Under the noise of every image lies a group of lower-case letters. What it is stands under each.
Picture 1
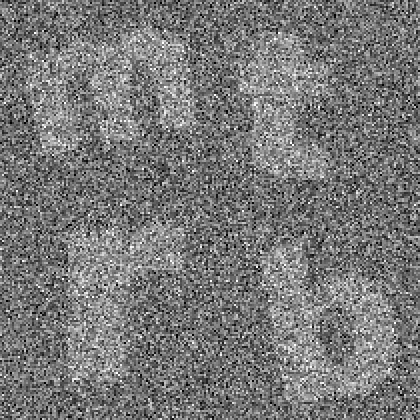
top left: light m; top right: light t; bottom left: light r; bottom right: light b
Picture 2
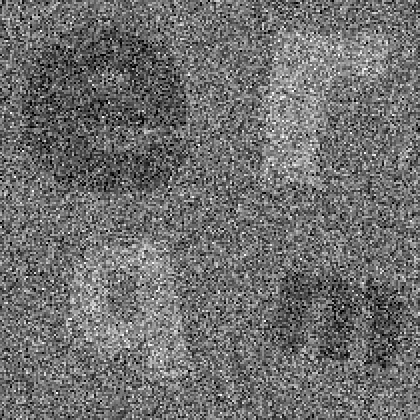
top left: dark e; top right: light r; bottom left: light q; bottom right: dark m
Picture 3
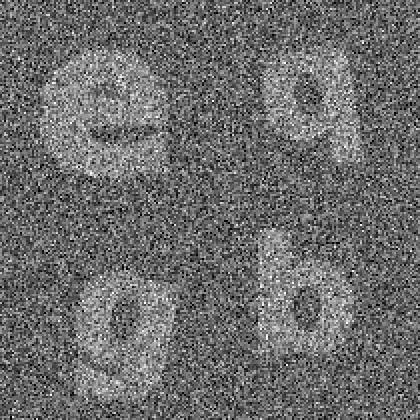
top left: light e; top right: light q; bottom left: light g; bottom right: light b
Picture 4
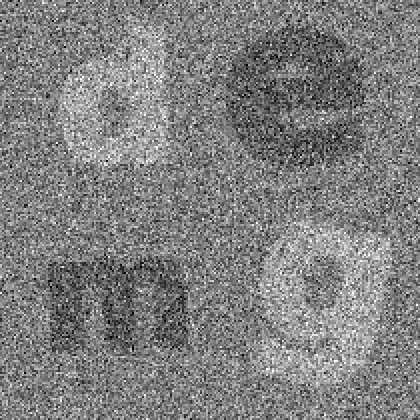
top left: light d; top right: dark e; bottom left: dark m; bottom right: light g
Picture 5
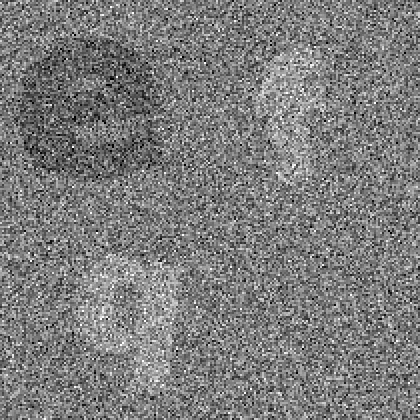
top left: dark e; top right: light f; bottom left: light q
